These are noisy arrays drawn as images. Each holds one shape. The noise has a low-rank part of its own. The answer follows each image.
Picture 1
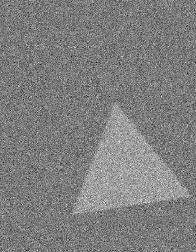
light triangle
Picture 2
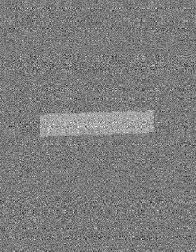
light bar
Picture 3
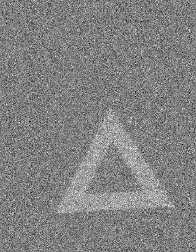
light triangle frame
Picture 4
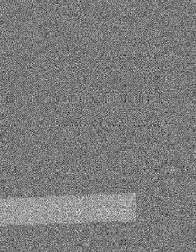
light bar
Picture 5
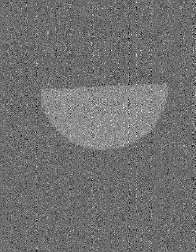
light half disc
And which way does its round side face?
down
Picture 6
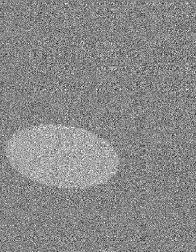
light ellipse
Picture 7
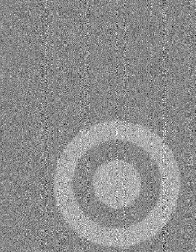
light bullseye
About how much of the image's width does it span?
two thirds
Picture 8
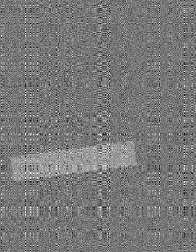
light bar
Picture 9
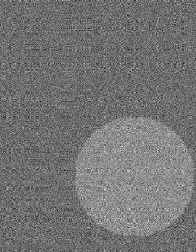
light disc
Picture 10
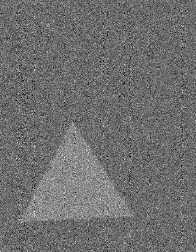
light triangle
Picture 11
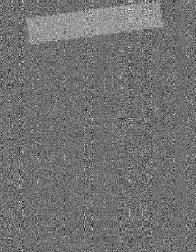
light bar
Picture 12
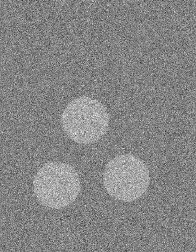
light three dots
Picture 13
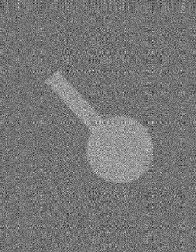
light lollipop
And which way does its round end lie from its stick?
down and right
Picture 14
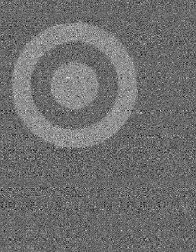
light bullseye
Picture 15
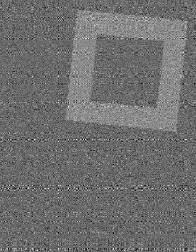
light square frame
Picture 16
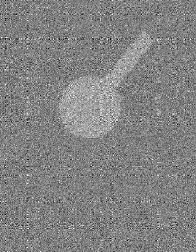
light lollipop
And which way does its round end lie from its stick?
down and left
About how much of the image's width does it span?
half
